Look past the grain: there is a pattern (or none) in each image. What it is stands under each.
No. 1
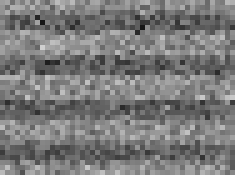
horizontal stripes
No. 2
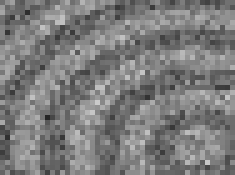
rings round one point
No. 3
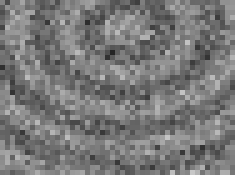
rings round one point
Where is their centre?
top middle
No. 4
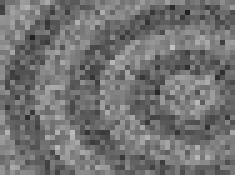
rings round one point
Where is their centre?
middle right
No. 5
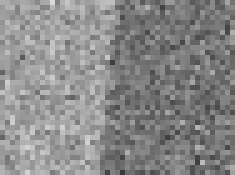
a sharp edge
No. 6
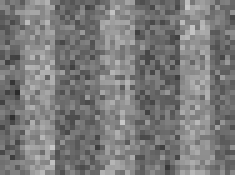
vertical stripes
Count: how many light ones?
3
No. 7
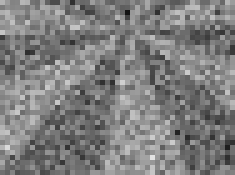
spokes from one point
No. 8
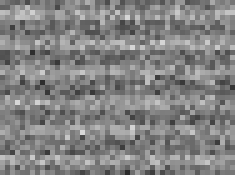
horizontal stripes
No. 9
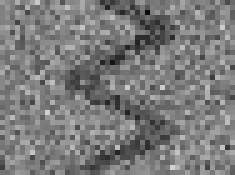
a wavy band
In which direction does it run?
top to bottom
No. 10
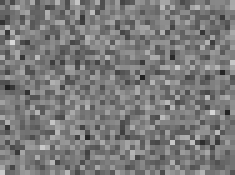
only noise
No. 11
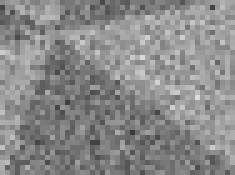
spokes from one point
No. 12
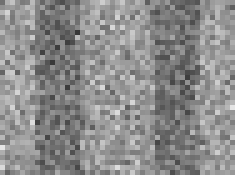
vertical stripes
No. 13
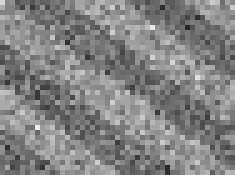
diagonal stripes
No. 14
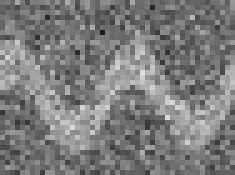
a wavy band
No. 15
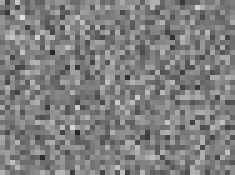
only noise
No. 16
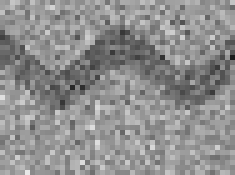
a wavy band
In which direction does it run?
left to right
